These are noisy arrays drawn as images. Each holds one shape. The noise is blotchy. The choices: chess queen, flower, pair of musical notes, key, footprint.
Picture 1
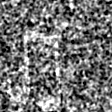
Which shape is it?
pair of musical notes
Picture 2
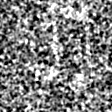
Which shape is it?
pair of musical notes
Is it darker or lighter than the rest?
lighter
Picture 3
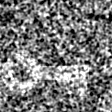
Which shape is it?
key
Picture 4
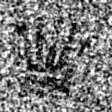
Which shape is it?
chess queen
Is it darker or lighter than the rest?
darker
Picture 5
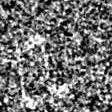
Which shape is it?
pair of musical notes
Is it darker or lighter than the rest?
lighter
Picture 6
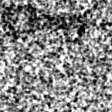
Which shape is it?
key
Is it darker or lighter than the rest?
darker
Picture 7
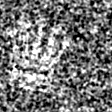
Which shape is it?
chess queen
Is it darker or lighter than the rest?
lighter
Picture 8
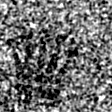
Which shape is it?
chess queen
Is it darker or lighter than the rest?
darker
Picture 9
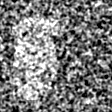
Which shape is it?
footprint
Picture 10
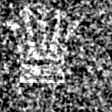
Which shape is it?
chess queen
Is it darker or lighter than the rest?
lighter
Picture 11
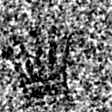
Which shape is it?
chess queen
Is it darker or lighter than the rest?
darker
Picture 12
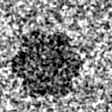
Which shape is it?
flower
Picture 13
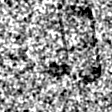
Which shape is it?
pair of musical notes
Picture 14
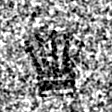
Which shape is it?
chess queen
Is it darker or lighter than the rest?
darker
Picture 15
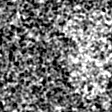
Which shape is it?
footprint
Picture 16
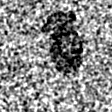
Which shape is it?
footprint
